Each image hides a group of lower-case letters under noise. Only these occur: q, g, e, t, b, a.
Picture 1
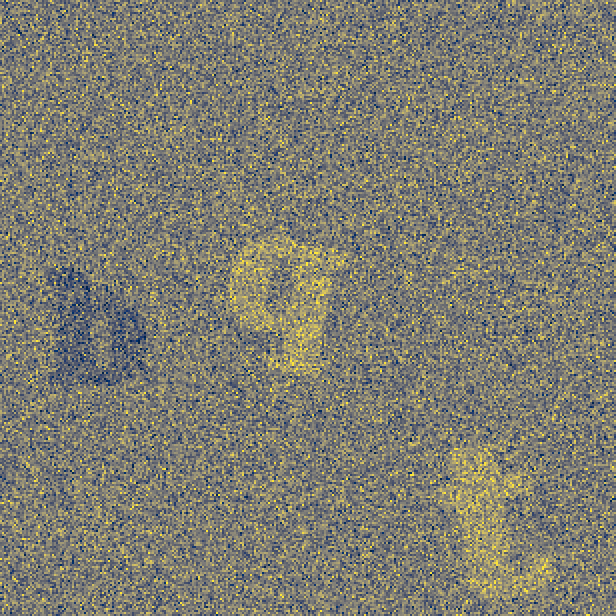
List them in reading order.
middle left: dark b; centre: light q; bottom right: light t
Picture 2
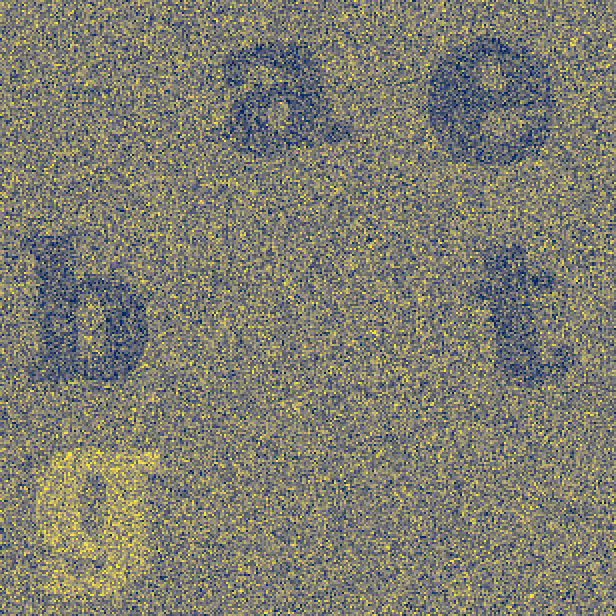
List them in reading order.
top middle: dark a; top right: dark e; middle left: dark b; middle right: dark t; bottom left: light g
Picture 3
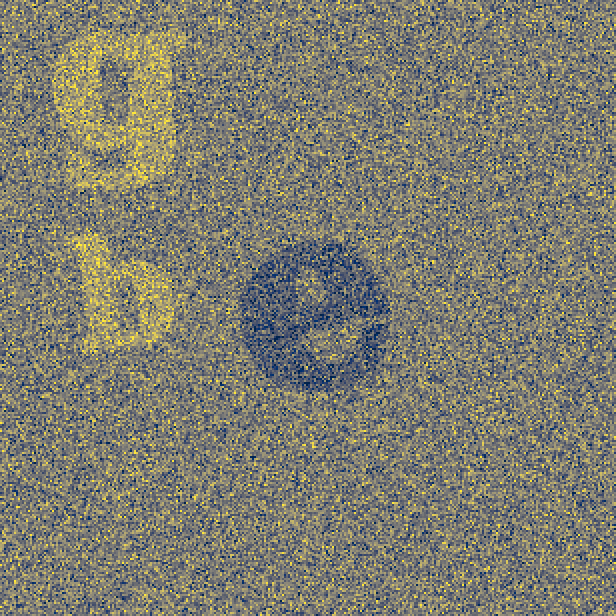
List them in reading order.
top left: light g; middle left: light b; centre: dark e
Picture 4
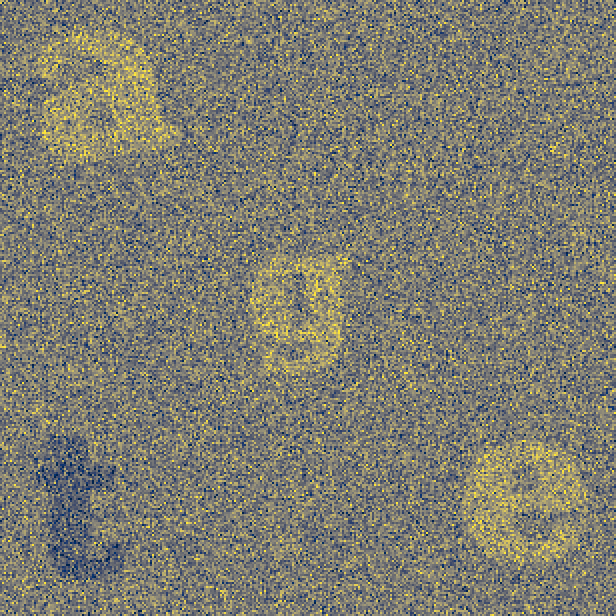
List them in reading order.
top left: light a; centre: light g; bottom left: dark t; bottom right: light e
